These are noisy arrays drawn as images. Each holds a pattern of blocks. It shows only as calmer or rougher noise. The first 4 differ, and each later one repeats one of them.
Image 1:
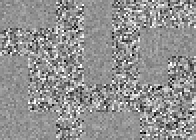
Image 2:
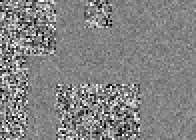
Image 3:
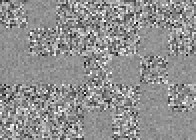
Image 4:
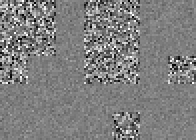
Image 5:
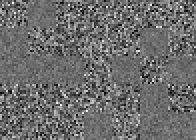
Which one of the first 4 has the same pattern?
3
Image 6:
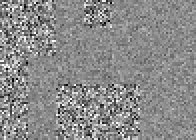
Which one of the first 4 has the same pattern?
2
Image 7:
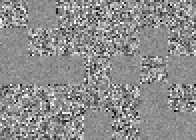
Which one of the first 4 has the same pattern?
3
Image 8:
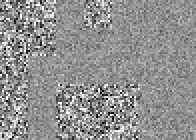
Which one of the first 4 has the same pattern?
2
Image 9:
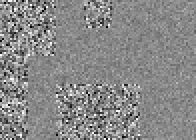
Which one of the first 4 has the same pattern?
2
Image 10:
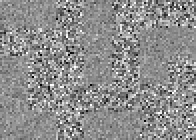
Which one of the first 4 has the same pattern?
1
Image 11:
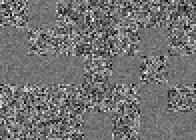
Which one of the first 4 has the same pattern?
3
